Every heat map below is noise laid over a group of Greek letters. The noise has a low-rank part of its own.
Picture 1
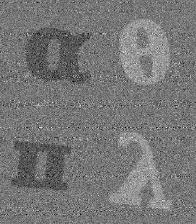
top left: dark alpha; top right: light theta; bottom left: dark pi; bottom right: light lambda
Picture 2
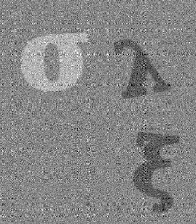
top left: light sigma; top right: dark lambda; bottom right: dark xi
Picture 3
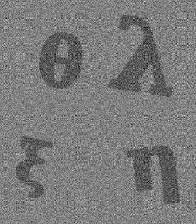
top left: dark theta; top right: dark lambda; bottom left: dark xi; bottom right: dark eta
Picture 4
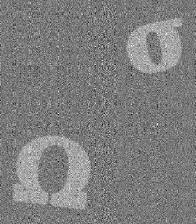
top right: light sigma; bottom left: light omega
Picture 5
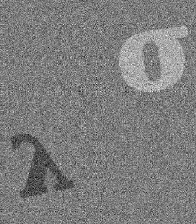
top right: light sigma; bottom left: dark lambda
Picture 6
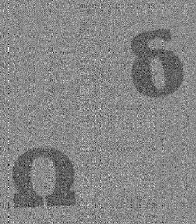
top right: dark delta; bottom left: dark omega
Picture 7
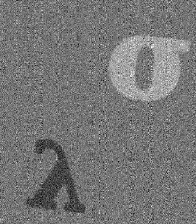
top right: light sigma; bottom left: dark lambda
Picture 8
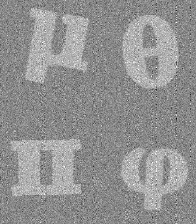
top left: light mu; top right: light theta; bottom left: light pi; bottom right: light phi
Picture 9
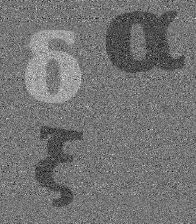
top left: light delta; top right: dark alpha; bottom left: dark xi
